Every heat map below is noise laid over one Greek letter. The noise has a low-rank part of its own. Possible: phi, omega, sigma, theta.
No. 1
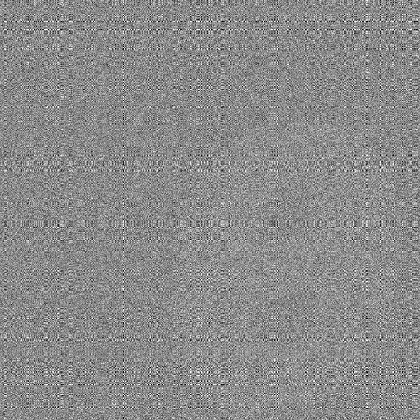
light theta
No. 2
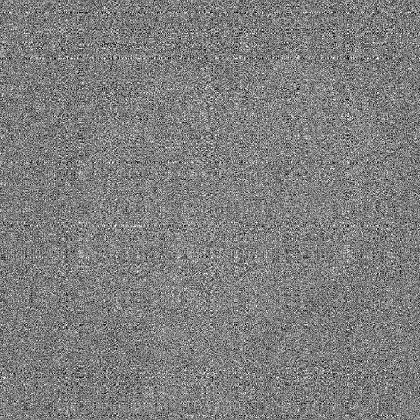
light phi
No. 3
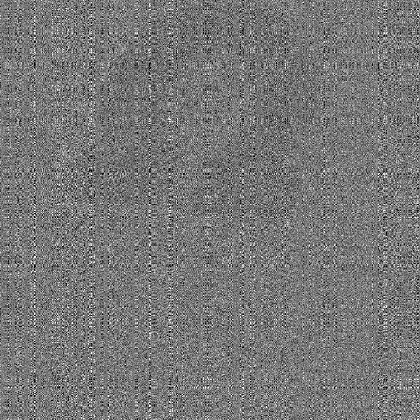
dark omega
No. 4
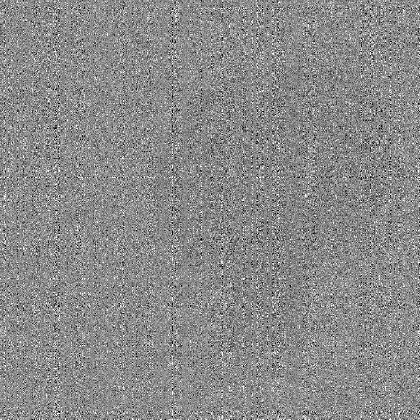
dark phi
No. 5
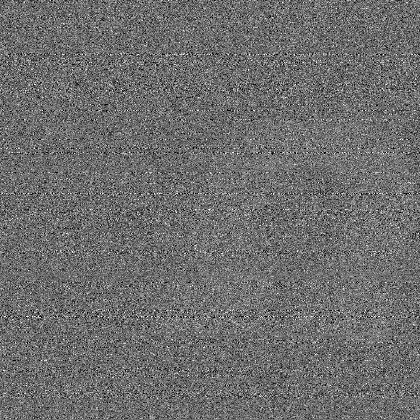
light omega
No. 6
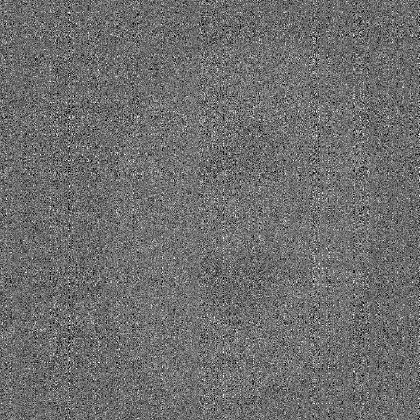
light theta
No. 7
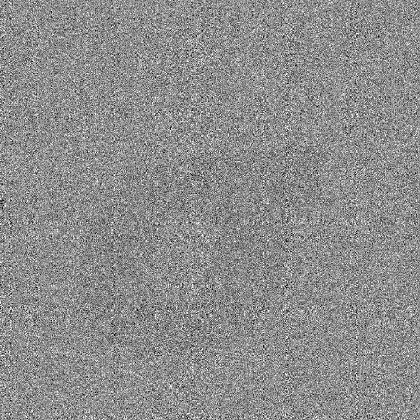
dark sigma
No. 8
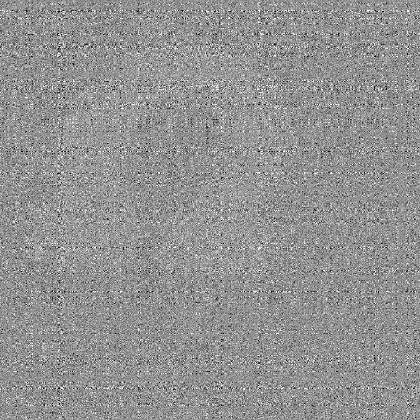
light omega
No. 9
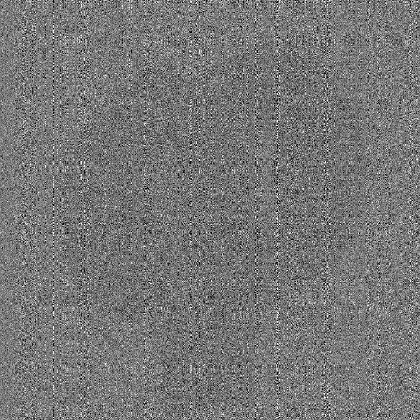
dark phi
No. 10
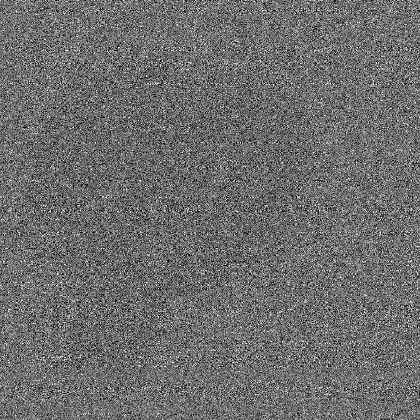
dark phi
